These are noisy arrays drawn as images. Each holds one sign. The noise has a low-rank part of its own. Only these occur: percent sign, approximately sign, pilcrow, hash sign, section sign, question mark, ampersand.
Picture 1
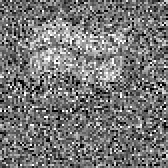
approximately sign
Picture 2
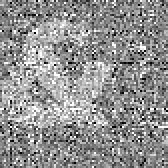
ampersand
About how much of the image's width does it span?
two thirds
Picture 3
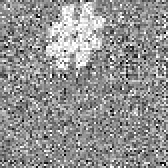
hash sign
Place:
top middle
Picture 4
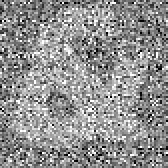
ampersand
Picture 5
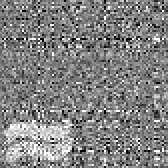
approximately sign
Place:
bottom left
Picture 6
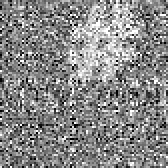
hash sign
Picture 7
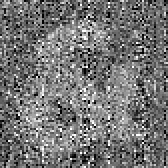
ampersand
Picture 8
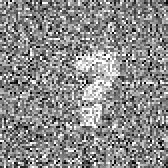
question mark
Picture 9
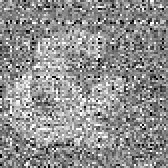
ampersand
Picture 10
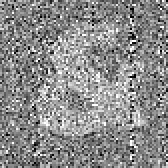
ampersand
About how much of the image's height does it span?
two thirds
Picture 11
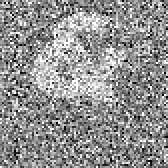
ampersand
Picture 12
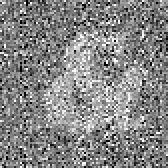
ampersand
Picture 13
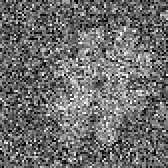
hash sign
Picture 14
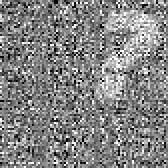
question mark
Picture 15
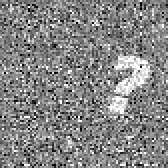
question mark
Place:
middle right
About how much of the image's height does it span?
a third
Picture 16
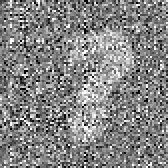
question mark
